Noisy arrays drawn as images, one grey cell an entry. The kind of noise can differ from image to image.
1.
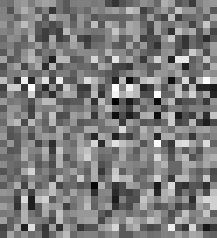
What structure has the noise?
low rank plus noise
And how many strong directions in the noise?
two
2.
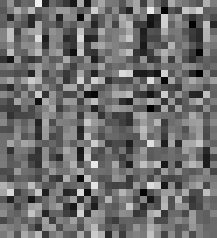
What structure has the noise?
low rank plus noise
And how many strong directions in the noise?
two
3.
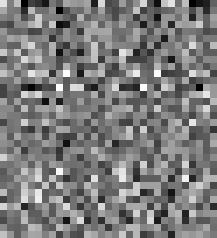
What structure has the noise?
low rank plus noise
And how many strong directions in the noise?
three or four
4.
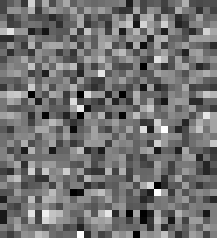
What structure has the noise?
low rank plus noise
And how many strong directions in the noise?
three or four
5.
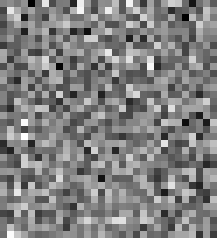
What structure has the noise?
independent entries
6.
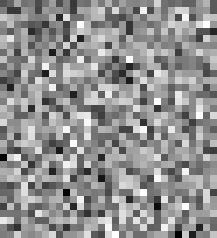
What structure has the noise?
independent entries
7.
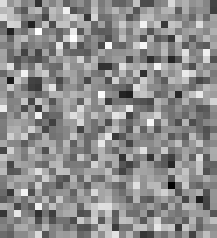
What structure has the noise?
independent entries
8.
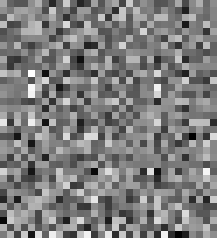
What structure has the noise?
low rank plus noise
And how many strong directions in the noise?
three or four
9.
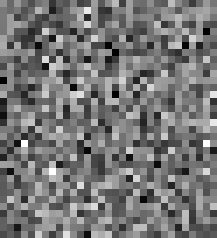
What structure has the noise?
independent entries
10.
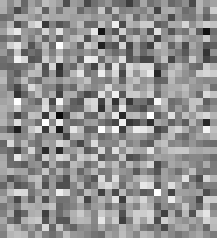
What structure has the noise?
low rank plus noise
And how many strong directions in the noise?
one
